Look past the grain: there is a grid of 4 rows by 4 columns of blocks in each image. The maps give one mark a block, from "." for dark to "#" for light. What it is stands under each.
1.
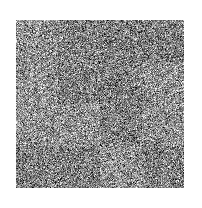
# . . .
# . . #
# # . #
. . # .
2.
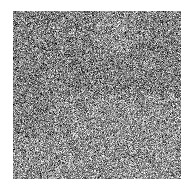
. . # .
. . . .
. # # #
# # # #
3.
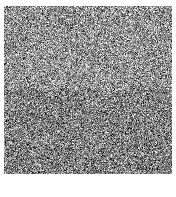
# # # #
# # # #
. . . .
. . . .
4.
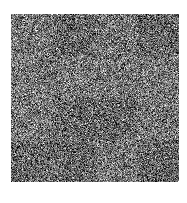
# . # .
# # # #
# . . #
. . # .
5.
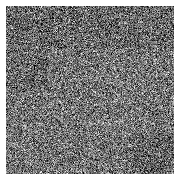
. . . .
. # # #
# # # #
# # # .
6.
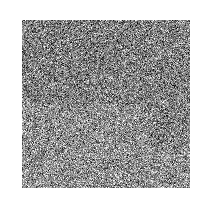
. . . .
. . . .
# # # .
# # # #
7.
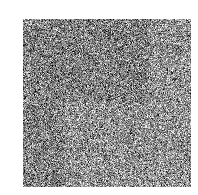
. . . #
. . . #
. # # #
. # # #
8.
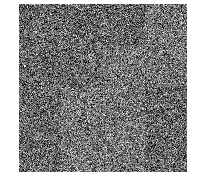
. . . #
. . # #
. # # .
. # # .
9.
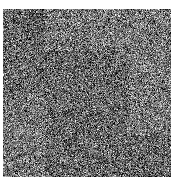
. # # #
. . . #
# . . #
# . . .
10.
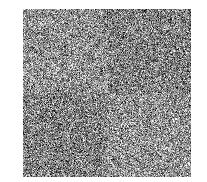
# # . .
# # . .
. . # #
. . # #
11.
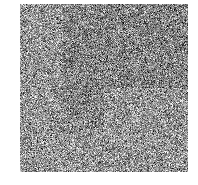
# . . .
# . . .
# . # #
# # # #
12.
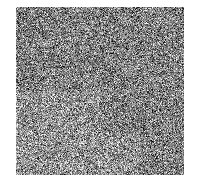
. . . .
. . . .
# # . .
# # # .
